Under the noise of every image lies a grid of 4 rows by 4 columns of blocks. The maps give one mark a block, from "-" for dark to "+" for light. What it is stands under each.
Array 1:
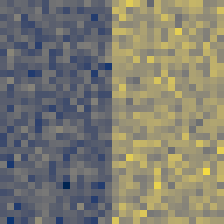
- - + +
- - + +
- - + +
- - + +
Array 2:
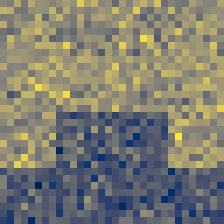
+ + + +
+ + + +
+ - - +
- - - -
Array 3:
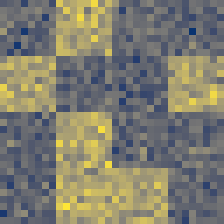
- + - -
+ - - +
- + - -
- + + -
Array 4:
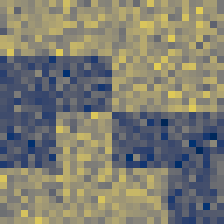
+ + + +
- - + +
- + - -
+ + + -
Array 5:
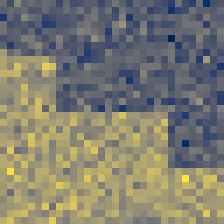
- - - -
+ - - -
+ + + -
+ + + +
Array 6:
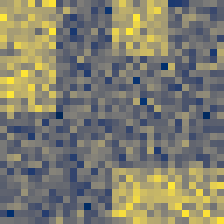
+ - + -
+ - - -
- - - -
- - + +
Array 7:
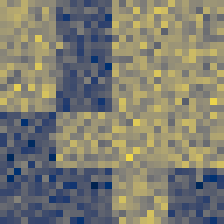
+ - + +
+ - + +
- + + +
- - + -
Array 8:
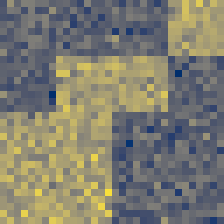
- - - +
- + + -
+ + - -
+ + - -
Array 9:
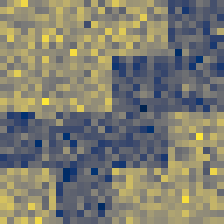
+ + + -
+ + - -
- - - +
+ - + +
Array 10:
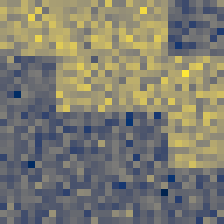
+ + + -
- + + +
- - - +
- - - -
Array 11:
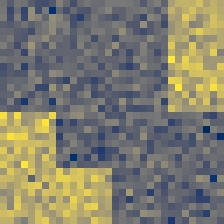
- - - +
- - - +
+ - - -
+ + - -
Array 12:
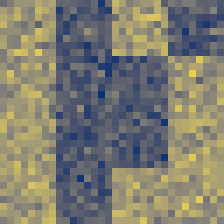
+ - + -
+ - - +
+ - - +
+ - + +
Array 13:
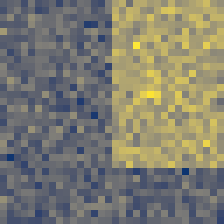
- - + +
- - + +
- - + +
- - - -
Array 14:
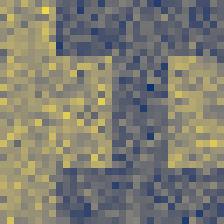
+ - - -
+ + - +
+ + - +
+ - - -
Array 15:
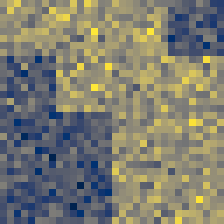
+ + + -
- + + +
- - + +
- - + +
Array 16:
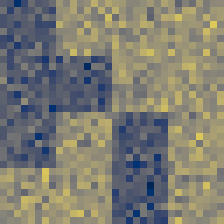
- + + +
- - + +
- + - +
+ + - +
